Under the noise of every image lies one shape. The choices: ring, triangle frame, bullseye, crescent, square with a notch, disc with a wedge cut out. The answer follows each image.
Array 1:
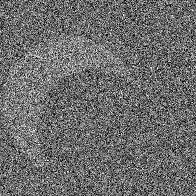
crescent
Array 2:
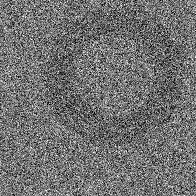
ring
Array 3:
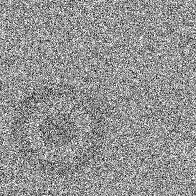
bullseye
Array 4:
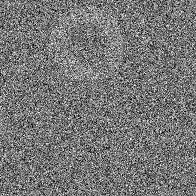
ring
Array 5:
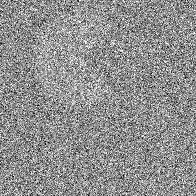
disc with a wedge cut out
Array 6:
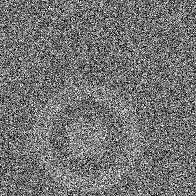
bullseye
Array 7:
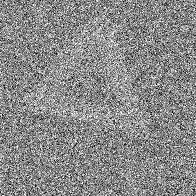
triangle frame
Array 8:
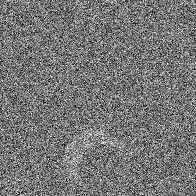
crescent
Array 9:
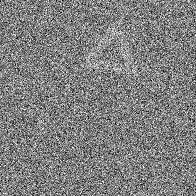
triangle frame
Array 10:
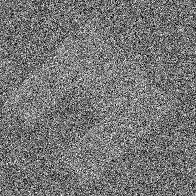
square with a notch
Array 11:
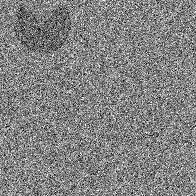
disc with a wedge cut out
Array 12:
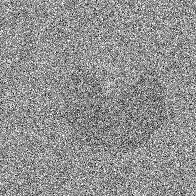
disc with a wedge cut out
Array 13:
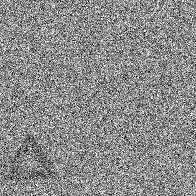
triangle frame
